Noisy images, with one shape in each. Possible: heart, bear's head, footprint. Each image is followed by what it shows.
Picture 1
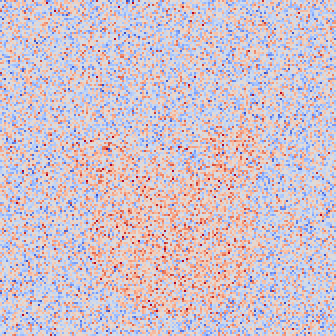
bear's head
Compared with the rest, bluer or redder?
redder
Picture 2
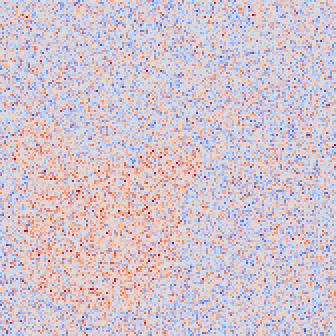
bear's head
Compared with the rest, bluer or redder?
redder
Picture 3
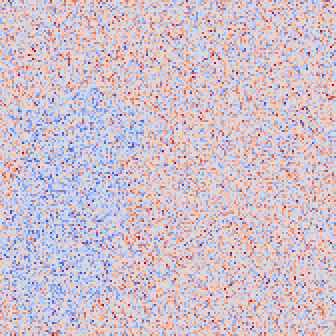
footprint
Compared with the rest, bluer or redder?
bluer
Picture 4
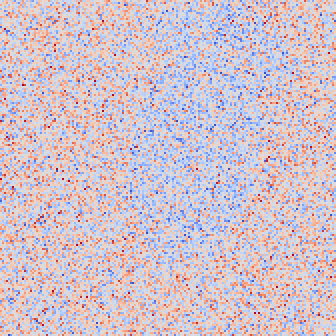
footprint
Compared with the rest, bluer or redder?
bluer
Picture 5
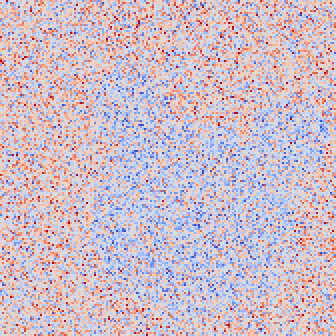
bear's head
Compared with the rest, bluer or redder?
bluer
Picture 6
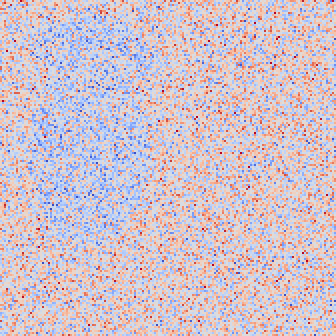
footprint
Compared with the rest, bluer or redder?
bluer
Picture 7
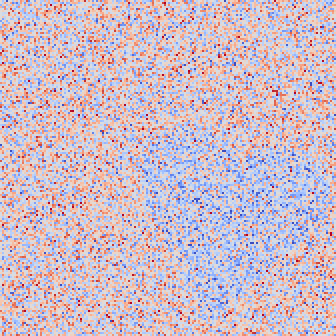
heart
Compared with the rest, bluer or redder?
bluer
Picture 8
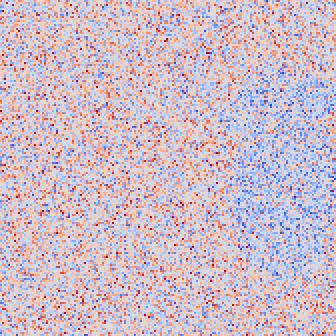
footprint
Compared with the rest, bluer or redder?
bluer
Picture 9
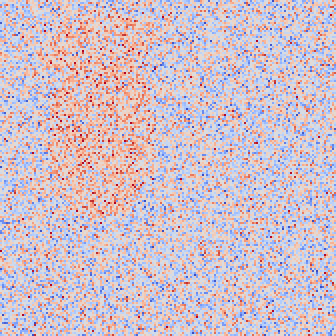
footprint
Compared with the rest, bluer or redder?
redder
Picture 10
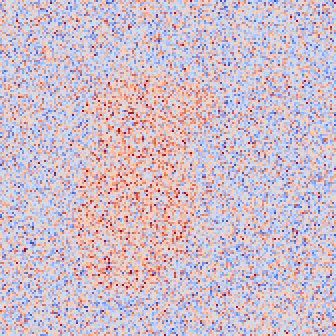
footprint
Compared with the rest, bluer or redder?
redder
